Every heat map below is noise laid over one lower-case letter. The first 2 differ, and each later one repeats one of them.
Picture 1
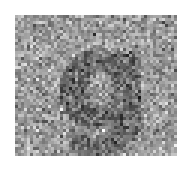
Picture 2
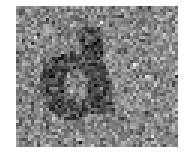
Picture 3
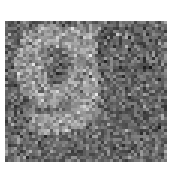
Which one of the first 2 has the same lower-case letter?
1
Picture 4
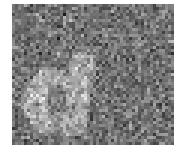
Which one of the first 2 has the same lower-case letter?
2
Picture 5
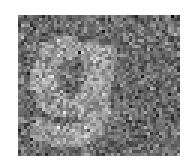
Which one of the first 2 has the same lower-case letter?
1
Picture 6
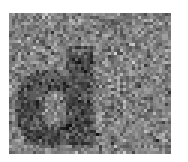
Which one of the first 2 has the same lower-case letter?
2
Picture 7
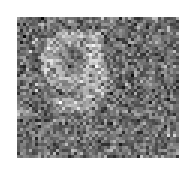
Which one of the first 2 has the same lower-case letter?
1
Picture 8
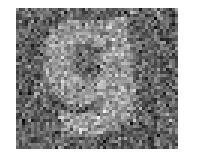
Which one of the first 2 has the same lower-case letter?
1
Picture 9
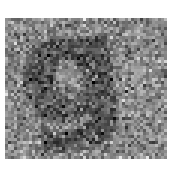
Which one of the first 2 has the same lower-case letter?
1
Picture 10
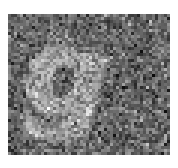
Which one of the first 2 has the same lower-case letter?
1
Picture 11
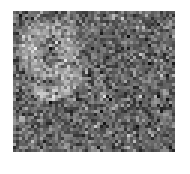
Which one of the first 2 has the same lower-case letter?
1
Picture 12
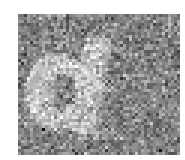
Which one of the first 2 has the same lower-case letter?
2
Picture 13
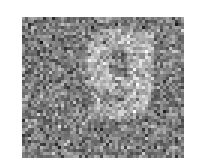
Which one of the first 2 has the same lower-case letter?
1
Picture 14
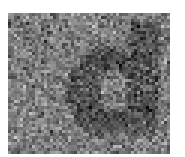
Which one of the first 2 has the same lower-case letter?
2
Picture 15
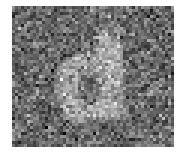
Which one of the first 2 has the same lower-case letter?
2
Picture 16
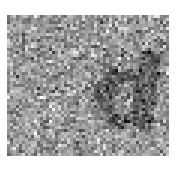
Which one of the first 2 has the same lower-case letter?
2
